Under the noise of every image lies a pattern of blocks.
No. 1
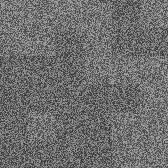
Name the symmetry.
mirrored about the diagonal from the bottom left
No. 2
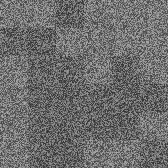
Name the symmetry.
no symmetry
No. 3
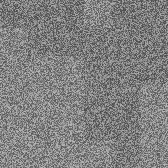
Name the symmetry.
no symmetry
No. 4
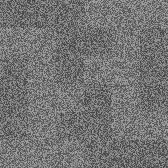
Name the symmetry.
the same after a half turn
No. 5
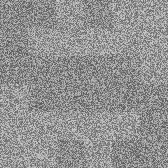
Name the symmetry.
the same after a half turn
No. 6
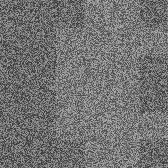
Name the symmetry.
top and bottom mirror each other
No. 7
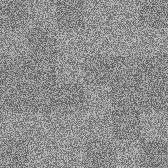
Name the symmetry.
the same after a half turn
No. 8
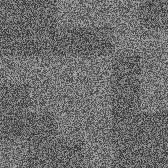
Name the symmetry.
mirrored about the diagonal from the bottom left
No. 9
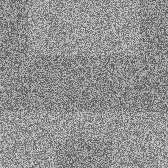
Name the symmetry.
left and right mirror each other
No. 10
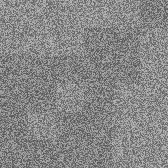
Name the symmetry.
mirrored about the diagonal from the bottom left
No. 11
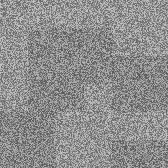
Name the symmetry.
no symmetry
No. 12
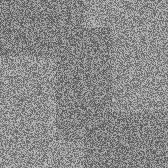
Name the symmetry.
the same after a half turn
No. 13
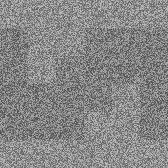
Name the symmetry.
the same after a half turn
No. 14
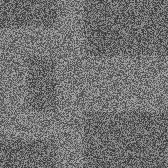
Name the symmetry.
top and bottom mirror each other
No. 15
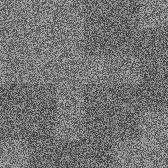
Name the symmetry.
mirrored about the diagonal from the top left
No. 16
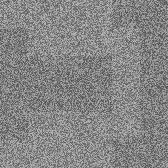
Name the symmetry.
top and bottom mirror each other
